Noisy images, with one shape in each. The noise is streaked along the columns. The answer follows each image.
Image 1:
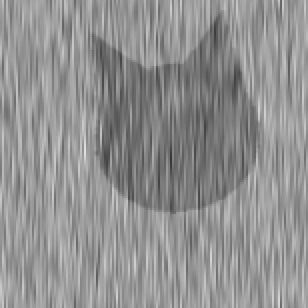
dark cat's head
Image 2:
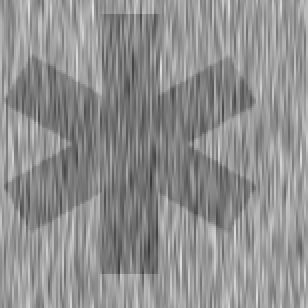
dark asterisk
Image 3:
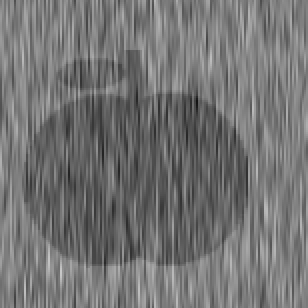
dark apple
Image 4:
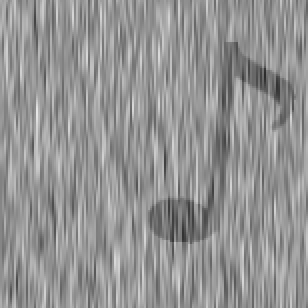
dark musical note
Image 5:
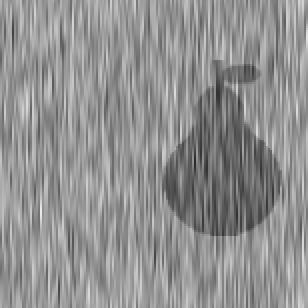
dark pear
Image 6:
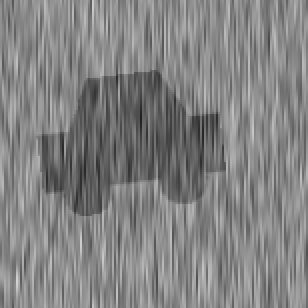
dark car
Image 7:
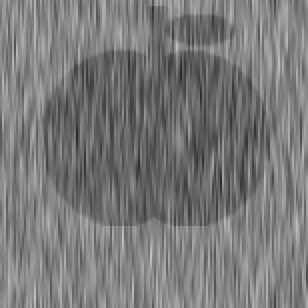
dark apple
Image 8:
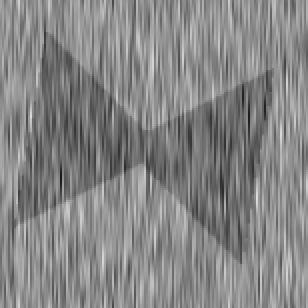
dark bow tie
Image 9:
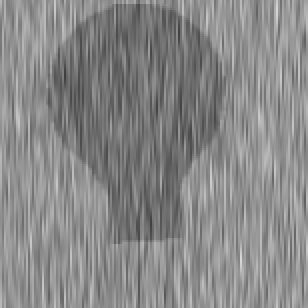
dark light bulb
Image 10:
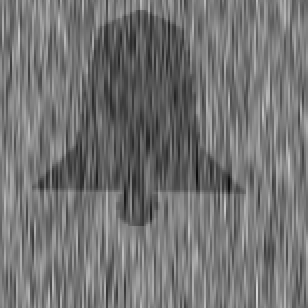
dark bell
